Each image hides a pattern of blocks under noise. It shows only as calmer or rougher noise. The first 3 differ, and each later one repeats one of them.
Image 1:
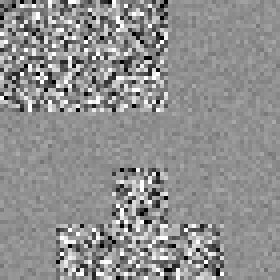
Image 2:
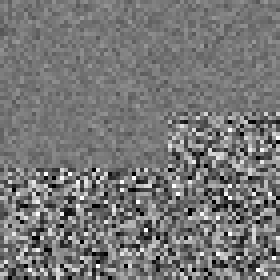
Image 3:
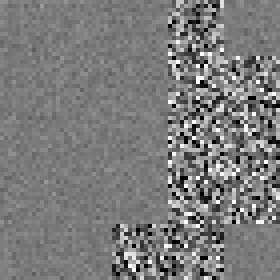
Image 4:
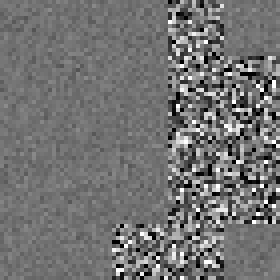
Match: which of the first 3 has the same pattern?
3
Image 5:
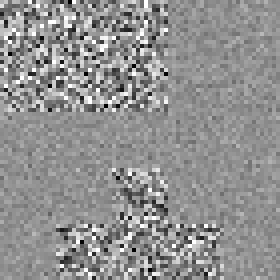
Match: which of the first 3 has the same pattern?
1
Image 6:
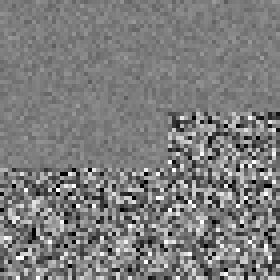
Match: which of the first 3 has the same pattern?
2
